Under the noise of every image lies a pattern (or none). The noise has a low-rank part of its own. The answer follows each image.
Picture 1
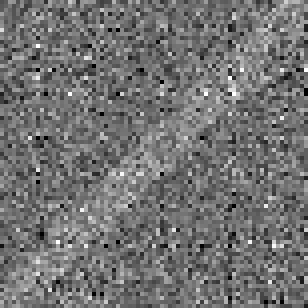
a diagonal band
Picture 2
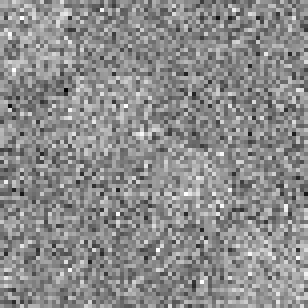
blocks along the diagonal
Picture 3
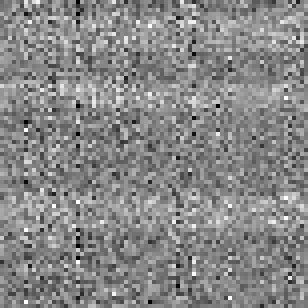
bands of rows
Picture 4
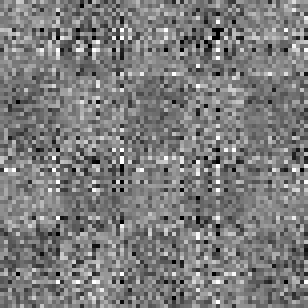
a checkerboard
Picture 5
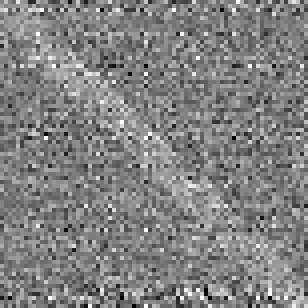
a diagonal band
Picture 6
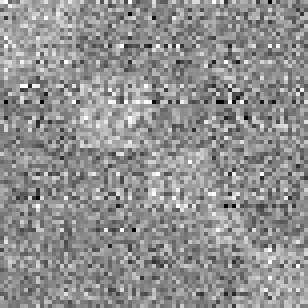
blocks along the diagonal
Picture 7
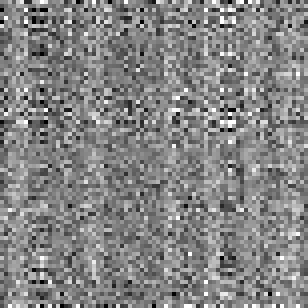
bands of columns
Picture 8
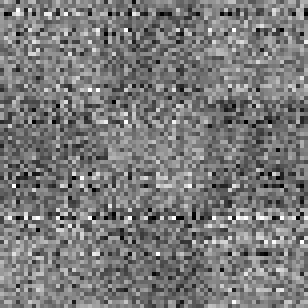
a checkerboard
